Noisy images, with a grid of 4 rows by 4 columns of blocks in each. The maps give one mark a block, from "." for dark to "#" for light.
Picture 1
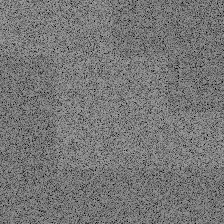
##..
.##.
.###
....
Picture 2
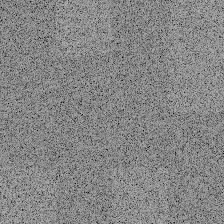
.#.#
...#
....
#.#.
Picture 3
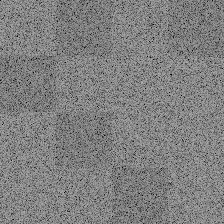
#.#.
.###
#.##
##.#
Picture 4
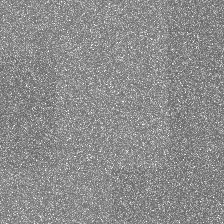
###.
.##.
.##.
##..
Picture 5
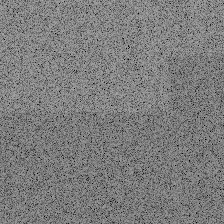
####
###.
....
....
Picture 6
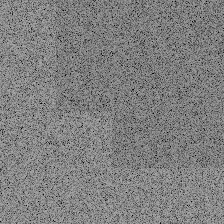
#...
#...
##..
####
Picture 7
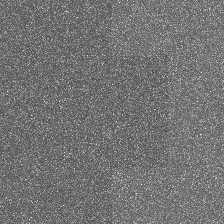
..##
...#
...#
..##
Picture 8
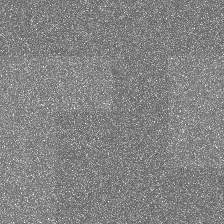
....
##.#
#..#
#...
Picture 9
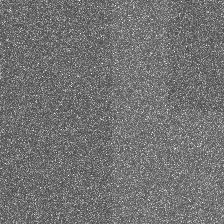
..#.
..#.
..##
..##
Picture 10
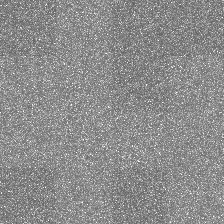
.#..
##.#
####
.#.#
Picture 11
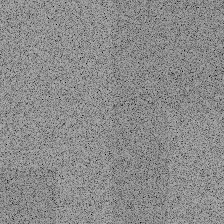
##..
##..
##.#
.#.#
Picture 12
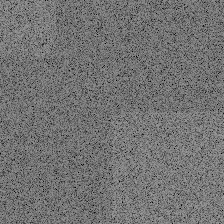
#...
....
..##
..##
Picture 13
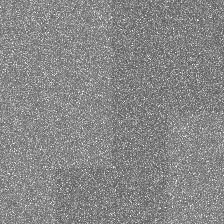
##..
##..
##.#
#..#
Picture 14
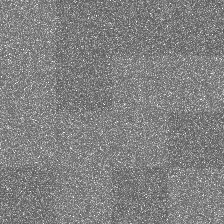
#...
#.##
###.
.#.#
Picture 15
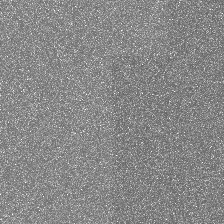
###.
##..
##..
##..
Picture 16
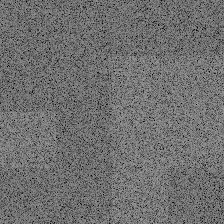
....
..##
#.##
..#.
